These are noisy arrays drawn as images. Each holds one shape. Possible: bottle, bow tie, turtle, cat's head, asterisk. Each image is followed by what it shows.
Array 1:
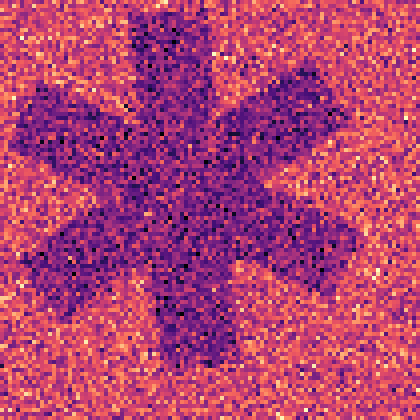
asterisk
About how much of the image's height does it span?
nearly all
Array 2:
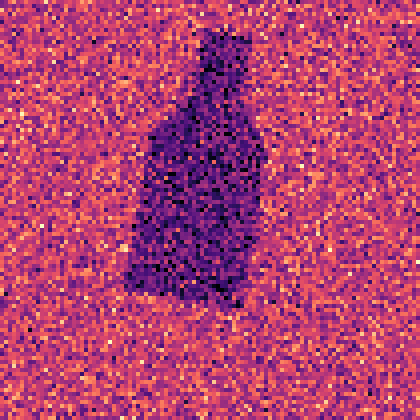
bottle
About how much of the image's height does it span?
two thirds
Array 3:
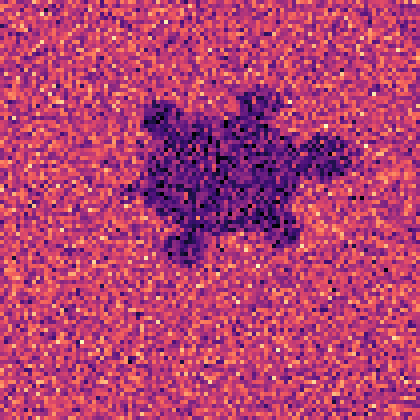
turtle
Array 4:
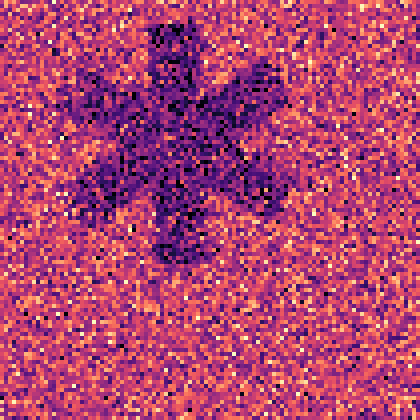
asterisk
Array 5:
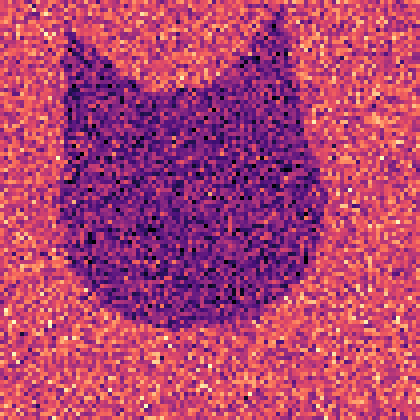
cat's head
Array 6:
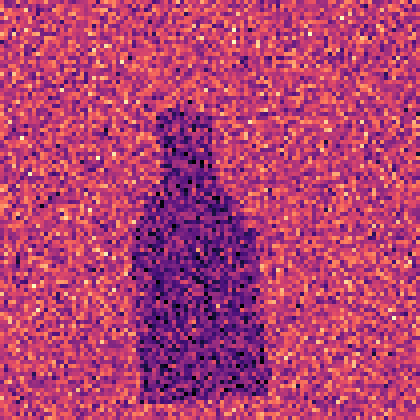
bottle
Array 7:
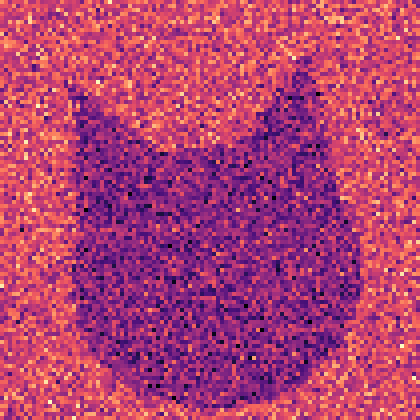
cat's head
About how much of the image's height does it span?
nearly all
